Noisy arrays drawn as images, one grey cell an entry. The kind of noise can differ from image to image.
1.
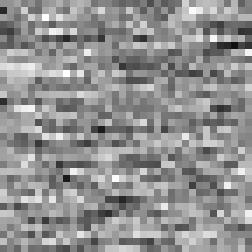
streaked along the rows
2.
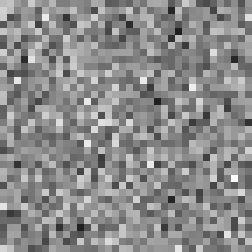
independent entries
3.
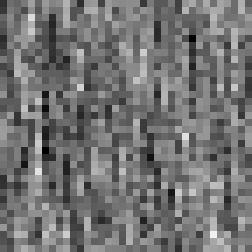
streaked along the columns
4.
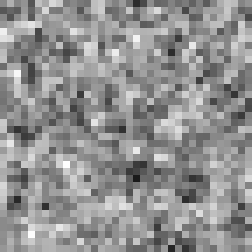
blotchy
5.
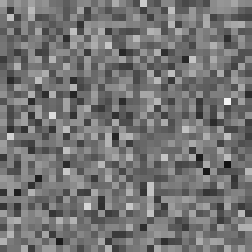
independent entries
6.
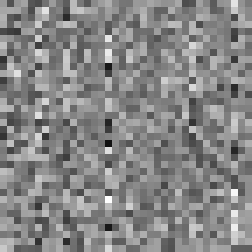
columns of uneven size
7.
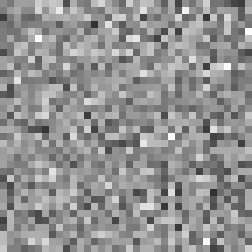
low rank plus noise
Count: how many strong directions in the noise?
one
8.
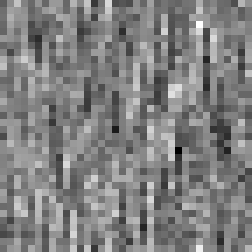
streaked along the columns
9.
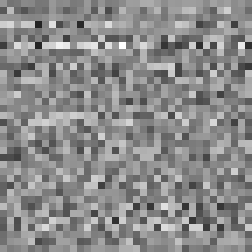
rows of uneven size
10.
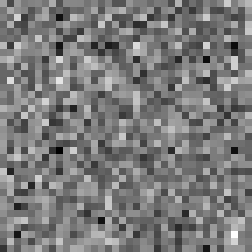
low rank plus noise
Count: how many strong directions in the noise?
one
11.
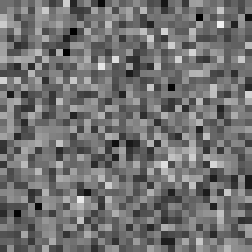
independent entries
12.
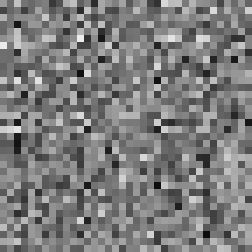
low rank plus noise
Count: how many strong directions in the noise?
two
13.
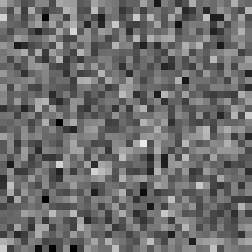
independent entries
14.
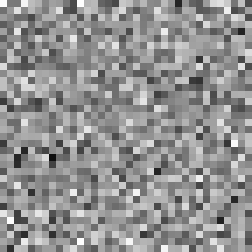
low rank plus noise
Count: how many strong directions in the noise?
three or four
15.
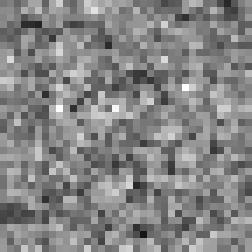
blotchy
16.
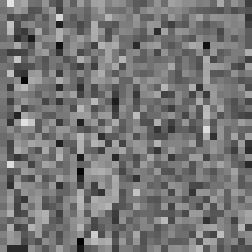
columns of uneven size
